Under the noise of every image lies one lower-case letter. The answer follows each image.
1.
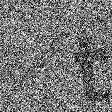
dark t
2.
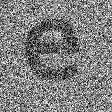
dark e
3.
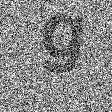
dark g
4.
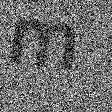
dark m
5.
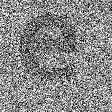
dark e
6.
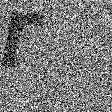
dark r
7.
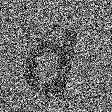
dark d
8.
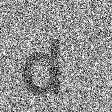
dark d
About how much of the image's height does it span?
half
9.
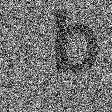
dark b
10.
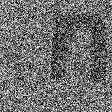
dark n
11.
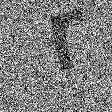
dark r
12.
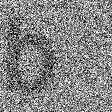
dark b
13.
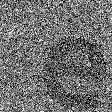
dark e
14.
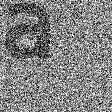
dark a
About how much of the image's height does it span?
half
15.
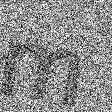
dark m
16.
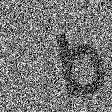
dark b
